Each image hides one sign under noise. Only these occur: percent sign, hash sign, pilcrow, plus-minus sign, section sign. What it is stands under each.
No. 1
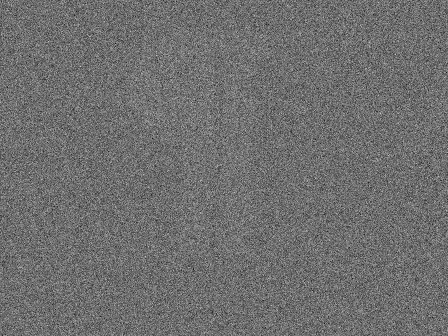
pilcrow
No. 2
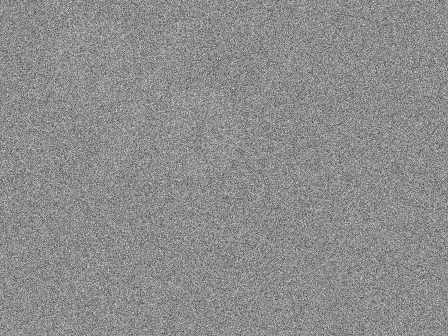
percent sign
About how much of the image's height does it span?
half
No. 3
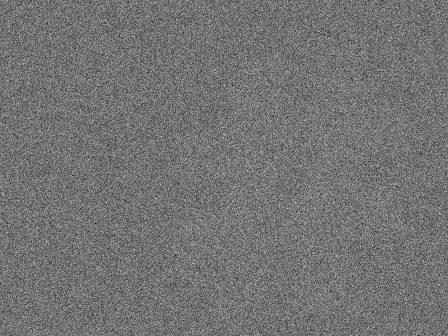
hash sign
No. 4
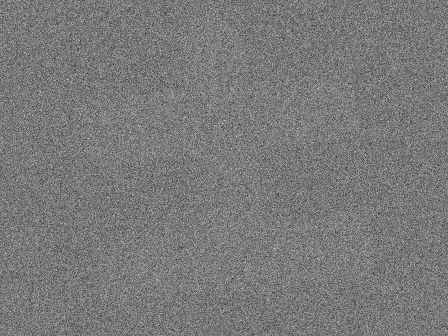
plus-minus sign
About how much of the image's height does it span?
nearly all
